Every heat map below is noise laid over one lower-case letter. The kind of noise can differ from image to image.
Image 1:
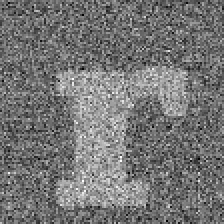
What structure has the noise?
low rank plus noise
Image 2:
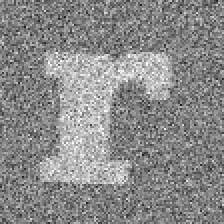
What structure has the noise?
independent entries
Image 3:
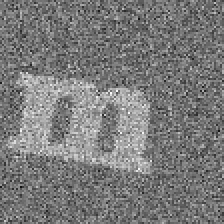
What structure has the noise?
low rank plus noise
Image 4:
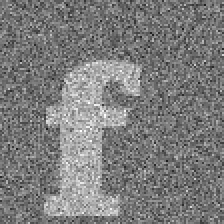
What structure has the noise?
independent entries
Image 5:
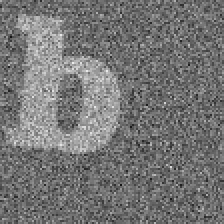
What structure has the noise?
low rank plus noise
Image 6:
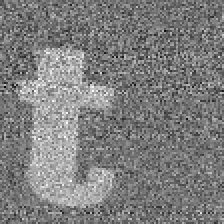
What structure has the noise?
rows of uneven size
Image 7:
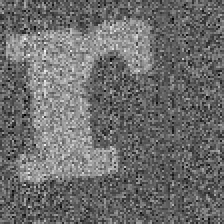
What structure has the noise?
columns of uneven size
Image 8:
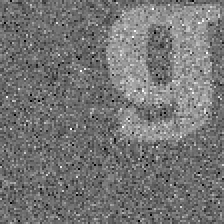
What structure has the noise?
heavy tails
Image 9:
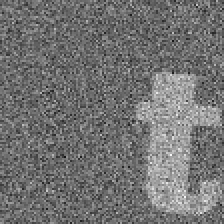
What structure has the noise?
low rank plus noise
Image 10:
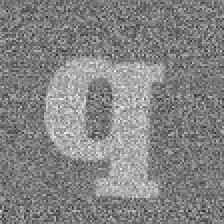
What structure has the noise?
rows of uneven size
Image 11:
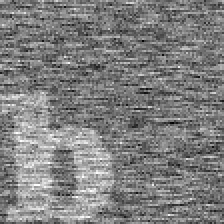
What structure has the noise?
streaked along the rows
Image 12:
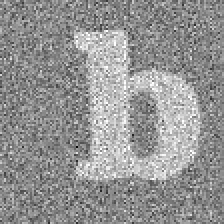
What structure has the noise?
columns of uneven size
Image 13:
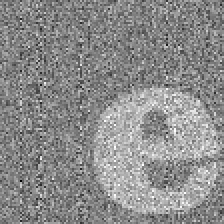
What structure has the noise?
columns of uneven size
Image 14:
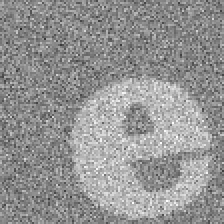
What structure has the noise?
independent entries
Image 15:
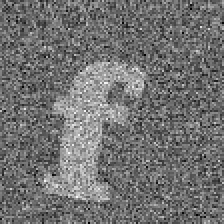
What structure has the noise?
low rank plus noise
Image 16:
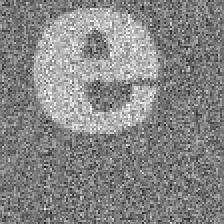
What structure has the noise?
columns of uneven size
